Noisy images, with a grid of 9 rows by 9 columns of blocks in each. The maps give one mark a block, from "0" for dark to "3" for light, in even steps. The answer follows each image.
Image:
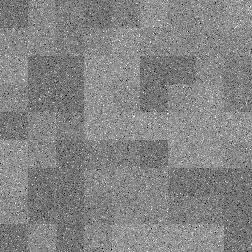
021013223
221232222
300330021
200320231
021333333
320110332
300222000
200122110
020233330
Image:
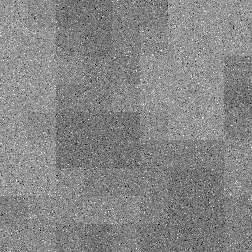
320011333
331012333
332113331
331123330
320002331
330001112
332111002
122221001
221010001
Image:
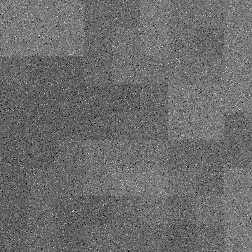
333113223
333123213
100122223
000001333
000011331
001222111
011233213
010012123
010111013
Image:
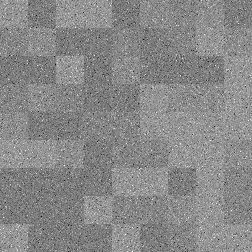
303302120
120010132
003020003
121003223
200113333
332011332
000033031
000311231
300030133
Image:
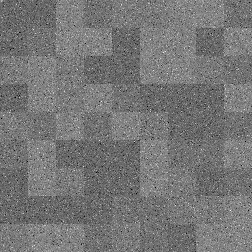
003122331
013303303
232003321
032310003
213132001
130003113
032003201
000011223
233121033
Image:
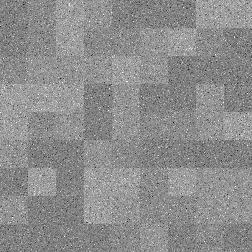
013200033
013112310
122232000
333020020
312021123
200210000
030331322
200321122
000012010
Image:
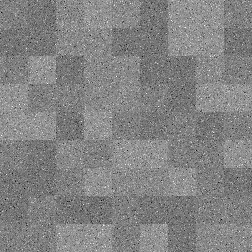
102320331
002200330
130220021
311221033
330310101
102133113
001322310
010010011
113313022
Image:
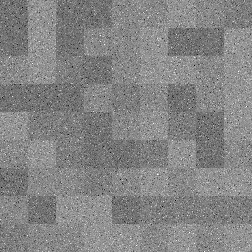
030022321
030223003
231023323
000212023
311023103
231001302
022123233
203301111
122332323
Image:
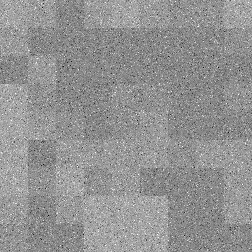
320232113
200000001
020000000
310011001
321012000
302222122
313120002
202333002
100333000
